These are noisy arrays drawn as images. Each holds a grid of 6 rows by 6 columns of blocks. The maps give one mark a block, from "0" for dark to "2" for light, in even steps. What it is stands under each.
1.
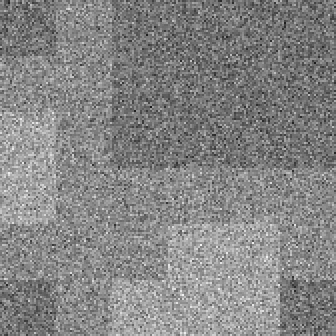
0 1 0 0 0 0
1 1 0 0 0 0
2 1 0 0 0 0
2 1 1 1 1 1
1 1 1 2 2 1
0 1 2 2 2 0
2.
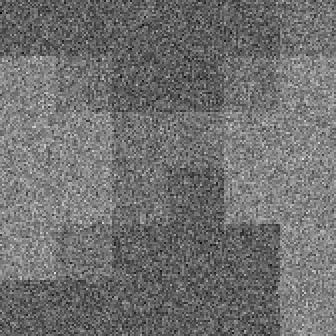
0 0 0 0 0 1
2 1 0 0 1 2
2 2 1 1 2 2
2 2 1 0 2 2
2 1 0 0 0 2
0 0 0 0 0 2
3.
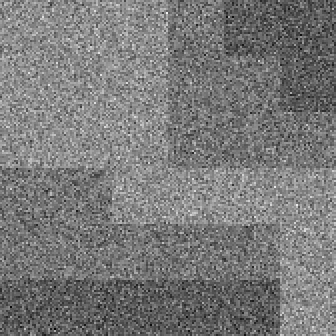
2 2 2 1 0 0
2 2 2 1 1 0
2 2 2 1 1 1
1 1 2 2 2 2
1 1 1 1 1 2
0 0 0 0 0 2
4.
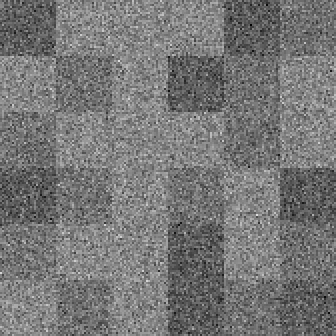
0 2 2 2 0 1
2 1 2 0 1 2
1 2 2 2 1 2
0 1 2 1 2 0
1 2 2 0 2 1
2 1 2 0 1 0
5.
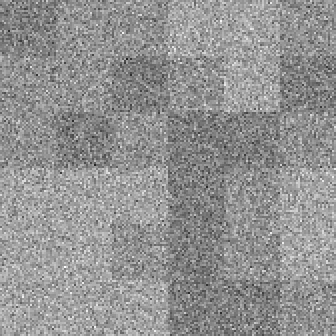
0 1 1 2 2 1
1 1 0 1 2 0
1 0 1 0 0 1
2 2 2 0 1 2
2 2 1 0 1 2
2 2 2 0 0 1
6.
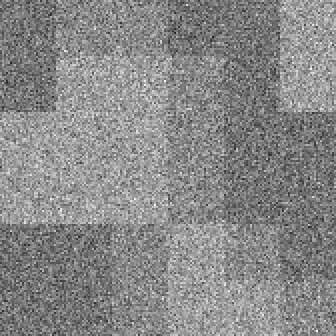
0 1 1 0 0 2
0 2 2 1 0 2
2 2 2 1 0 0
2 2 2 1 0 0
0 0 1 2 1 0
0 0 1 2 2 1
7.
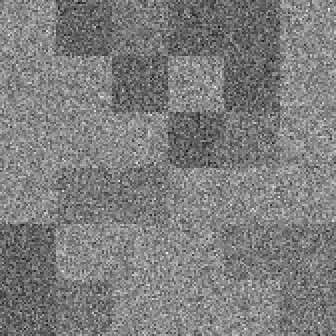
2 0 1 0 0 2
2 2 0 2 0 2
2 2 2 0 1 2
2 1 1 2 2 2
0 2 2 2 1 1
0 1 2 2 2 1
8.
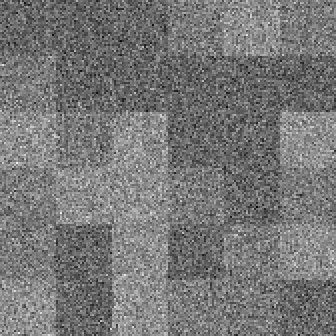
0 0 0 1 2 1
1 0 0 0 0 0
2 1 2 0 0 2
1 2 2 1 0 1
1 0 2 0 1 2
2 0 2 1 1 0
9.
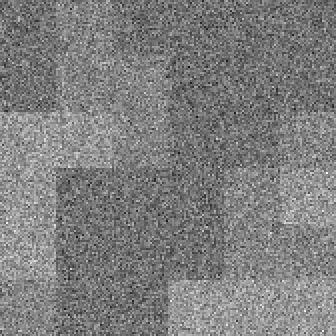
0 1 0 0 0 0
0 1 1 0 0 0
2 2 1 0 0 1
2 0 0 0 1 2
2 0 0 0 1 1
1 0 0 2 2 2
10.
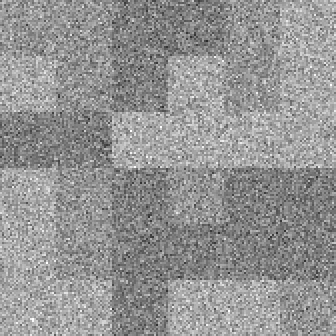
1 1 0 0 1 2
2 1 0 2 1 2
0 0 2 2 2 2
2 1 0 1 0 0
2 1 0 0 0 0
2 2 0 2 2 1
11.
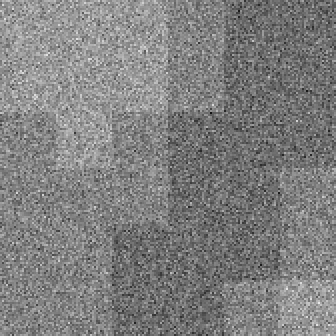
2 2 2 1 0 0
2 2 2 1 0 0
1 2 1 0 0 0
1 1 1 0 0 1
1 1 0 0 0 1
1 1 0 0 1 2
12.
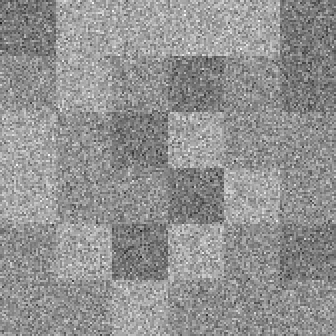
0 2 2 2 2 0
1 2 1 0 1 0
2 1 0 2 1 1
2 1 1 0 2 1
1 2 0 2 1 0
1 1 2 1 1 1
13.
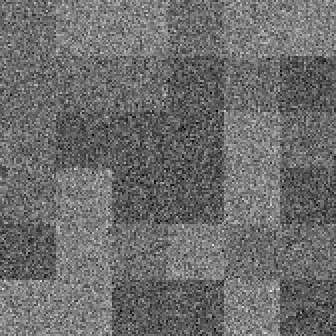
1 2 2 1 2 2
1 1 1 0 1 0
1 0 0 0 2 1
1 2 0 0 2 0
0 2 1 2 1 1
2 2 0 0 2 0
